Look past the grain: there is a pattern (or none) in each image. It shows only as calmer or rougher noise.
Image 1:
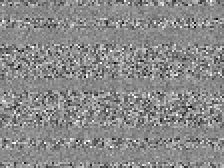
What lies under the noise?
bands of rows
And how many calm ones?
5
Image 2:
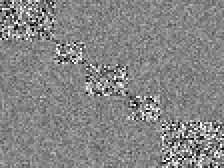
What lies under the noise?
blocks along the diagonal
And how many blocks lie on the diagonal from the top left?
5
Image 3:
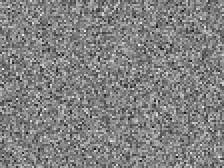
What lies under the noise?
only noise
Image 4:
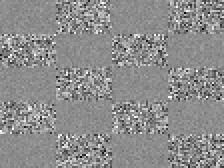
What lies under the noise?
a checkerboard
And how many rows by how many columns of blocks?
5 by 4
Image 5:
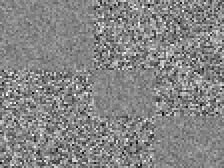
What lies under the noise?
blocks along the diagonal
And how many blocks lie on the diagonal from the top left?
3
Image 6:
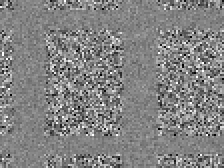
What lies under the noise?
bands of rows crossing bands of columns
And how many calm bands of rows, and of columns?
2 and 2
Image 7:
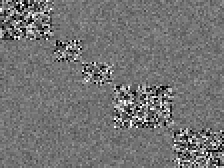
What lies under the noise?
blocks along the diagonal
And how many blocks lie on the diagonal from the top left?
5
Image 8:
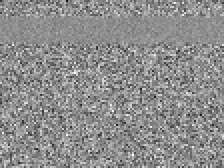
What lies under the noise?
one band of rows
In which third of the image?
top
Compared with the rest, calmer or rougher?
calmer
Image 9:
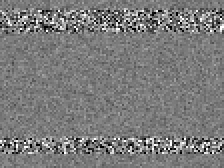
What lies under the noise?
bands of rows
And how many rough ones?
2
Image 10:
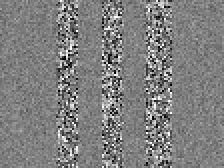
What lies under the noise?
bands of columns
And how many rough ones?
3
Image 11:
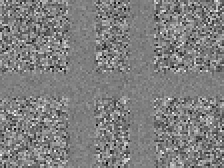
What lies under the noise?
bands of rows crossing bands of columns
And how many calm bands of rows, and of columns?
1 and 2
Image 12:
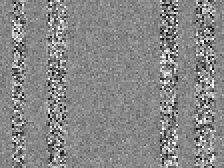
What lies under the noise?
bands of columns
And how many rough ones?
4
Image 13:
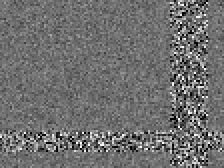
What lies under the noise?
bands of rows crossing bands of columns
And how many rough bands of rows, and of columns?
1 and 1
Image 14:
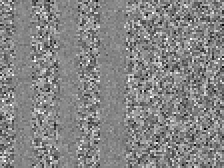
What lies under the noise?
bands of columns
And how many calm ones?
3
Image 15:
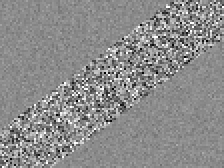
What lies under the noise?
a diagonal band
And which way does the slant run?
bottom left to top right
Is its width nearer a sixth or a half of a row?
a half
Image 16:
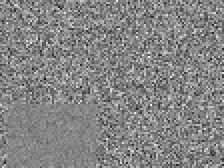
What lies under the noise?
one block
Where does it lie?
bottom left
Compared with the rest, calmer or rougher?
calmer
